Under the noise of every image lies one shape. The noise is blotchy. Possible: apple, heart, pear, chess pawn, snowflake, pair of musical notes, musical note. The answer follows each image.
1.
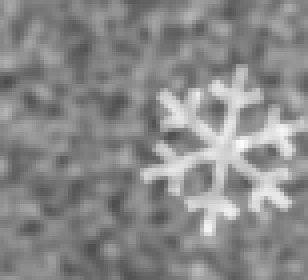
snowflake
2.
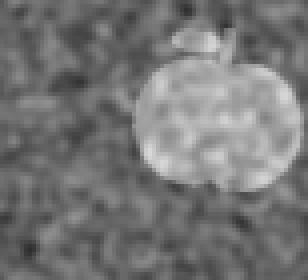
apple
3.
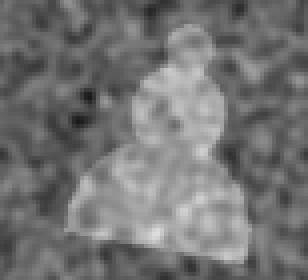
chess pawn
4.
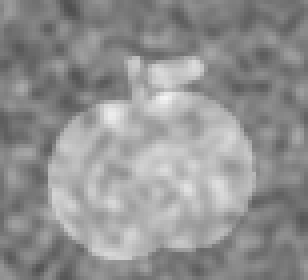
apple
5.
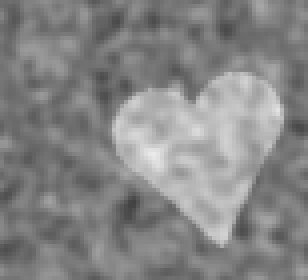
heart
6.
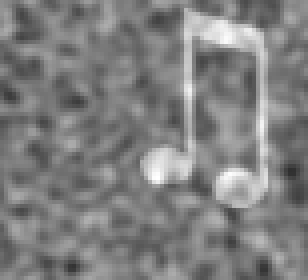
pair of musical notes
